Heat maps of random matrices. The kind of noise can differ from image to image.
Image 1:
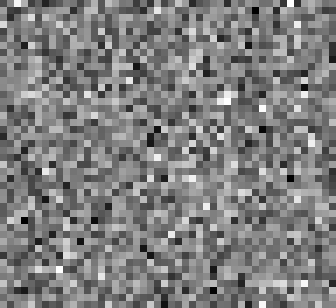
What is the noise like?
independent entries
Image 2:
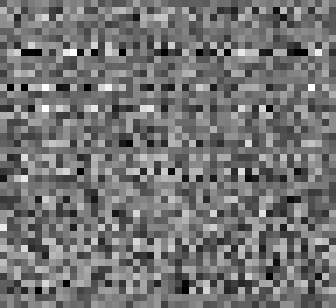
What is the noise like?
rows of uneven size
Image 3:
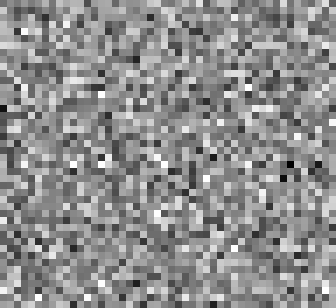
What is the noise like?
independent entries
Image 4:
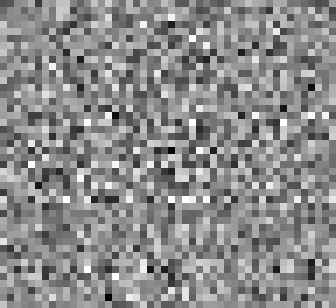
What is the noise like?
low rank plus noise
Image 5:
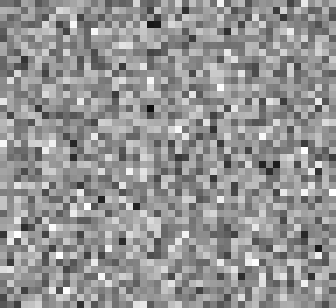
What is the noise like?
independent entries
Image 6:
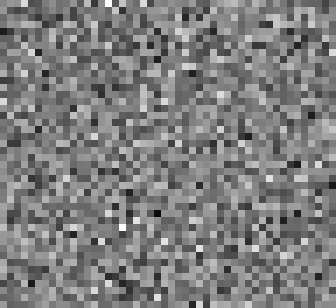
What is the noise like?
independent entries
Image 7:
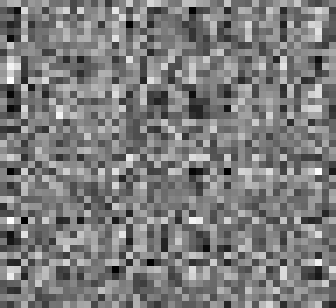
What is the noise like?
low rank plus noise
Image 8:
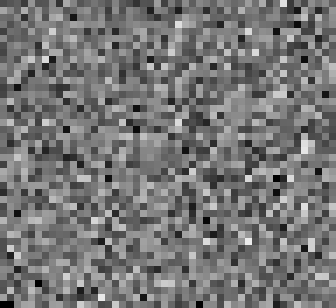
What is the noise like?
independent entries
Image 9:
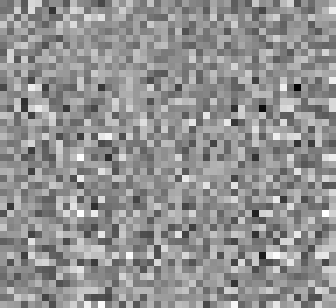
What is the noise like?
low rank plus noise
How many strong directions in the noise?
five to eight
